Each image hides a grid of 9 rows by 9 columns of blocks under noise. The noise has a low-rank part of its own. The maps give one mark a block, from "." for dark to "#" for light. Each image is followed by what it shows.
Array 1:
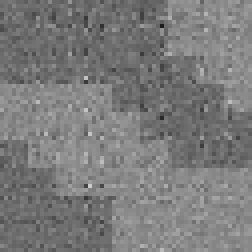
......###
......###
.......##
####....#
#####....
.#####...
..#######
....#####
....#####
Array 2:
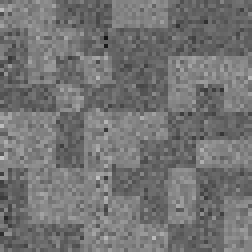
##..##...
.##......
.#.#..###
..#...#.#
##.###...
##.##..##
.###..#..
.####.#.#
...###..#
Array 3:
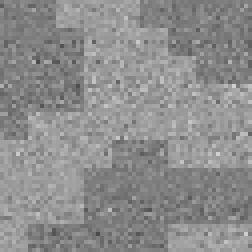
..###....
...###...
...####..
...######
.########
####..###
###......
###......
#.....###
